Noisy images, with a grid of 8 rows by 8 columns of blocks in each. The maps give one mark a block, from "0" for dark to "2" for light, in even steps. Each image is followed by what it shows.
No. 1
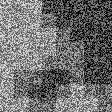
2 2 2 0 0 0 0 0
2 2 2 1 0 0 0 0
2 2 2 2 1 0 0 0
2 2 2 2 1 1 0 0
2 2 2 1 1 1 0 0
2 1 1 0 0 1 0 0
2 1 0 0 1 2 1 1
2 2 1 1 2 2 2 1
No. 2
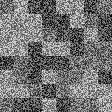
1 2 0 0 2 2 0 1
2 2 2 0 0 2 1 0
2 2 2 1 0 0 2 0
2 2 0 2 2 0 1 1
0 1 0 0 0 1 1 1
2 1 0 2 1 1 2 0
2 2 1 0 1 2 2 2
1 0 0 2 0 1 1 2
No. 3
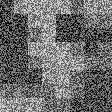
0 2 2 2 2 1 2 2
0 0 2 2 0 0 1 1
0 0 1 2 0 0 0 0
0 0 2 2 2 1 0 1
0 0 1 2 2 2 1 1
0 0 0 2 2 1 0 0
1 1 1 1 2 1 0 0
2 2 2 1 1 0 0 0
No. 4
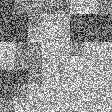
0 1 1 1 1 2 2 1
0 0 1 2 2 0 0 0
0 0 2 2 2 0 0 0
2 1 1 2 2 1 2 2
2 1 1 2 2 2 2 2
0 0 1 2 2 2 2 2
0 1 2 2 2 2 2 2
1 2 2 2 2 2 2 2
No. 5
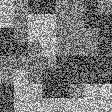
2 1 0 0 1 1 0 1
2 1 2 2 1 1 0 0
0 1 2 2 1 1 1 0
0 0 1 2 1 1 1 0
1 1 1 1 0 0 0 0
1 2 1 0 0 0 0 0
0 2 2 0 0 1 2 2
0 2 2 2 2 2 2 2
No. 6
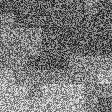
0 0 0 0 0 0 1 0
1 0 0 0 0 0 0 0
1 1 1 0 0 0 0 0
1 1 1 0 0 0 0 0
1 1 0 0 0 1 1 1
2 1 1 1 1 1 1 2
2 2 1 2 2 2 1 1
2 2 2 2 2 2 1 0
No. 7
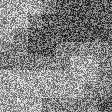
2 2 2 1 0 0 0 0
2 2 1 0 0 0 0 0
2 1 0 0 0 0 0 0
1 1 0 0 1 1 1 1
1 1 1 1 1 2 2 1
2 2 2 2 2 2 2 1
2 2 2 2 2 2 1 1
2 2 2 1 1 1 1 0
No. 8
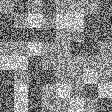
1 0 1 0 1 1 1 0
0 1 2 1 2 2 0 0
0 0 0 0 1 1 0 0
1 1 2 1 1 0 0 1
2 2 0 1 1 1 1 1
0 1 0 0 1 1 2 1
0 2 0 1 2 1 0 2
0 2 0 1 1 2 1 0
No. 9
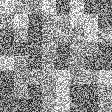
2 1 1 2 0 2 0 0
1 2 0 1 1 2 2 0
0 1 0 1 1 1 2 1
0 0 0 1 0 1 1 0
2 1 0 1 0 1 0 0
0 1 1 1 2 1 1 2
0 1 0 1 2 0 0 1
0 0 0 1 2 0 0 1
